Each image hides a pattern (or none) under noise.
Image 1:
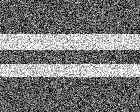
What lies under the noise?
bands of rows
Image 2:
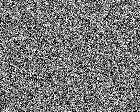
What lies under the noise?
only noise
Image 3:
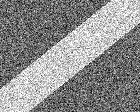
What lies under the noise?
a diagonal band
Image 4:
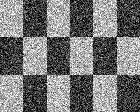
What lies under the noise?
a checkerboard
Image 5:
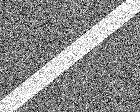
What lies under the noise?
a diagonal band
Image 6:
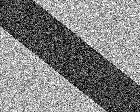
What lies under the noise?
a diagonal band
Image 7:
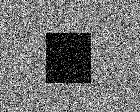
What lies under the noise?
one block
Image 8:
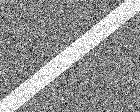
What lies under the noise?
a diagonal band
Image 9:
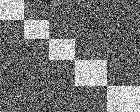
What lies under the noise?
blocks along the diagonal
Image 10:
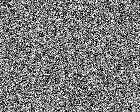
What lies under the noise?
only noise
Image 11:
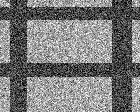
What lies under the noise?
bands of rows crossing bands of columns
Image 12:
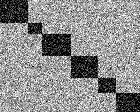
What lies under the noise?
blocks along the diagonal
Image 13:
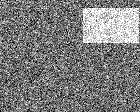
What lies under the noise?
one block
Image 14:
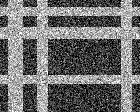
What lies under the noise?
bands of rows crossing bands of columns
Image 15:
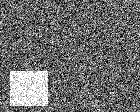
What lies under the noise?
one block
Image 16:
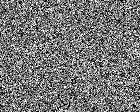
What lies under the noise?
only noise
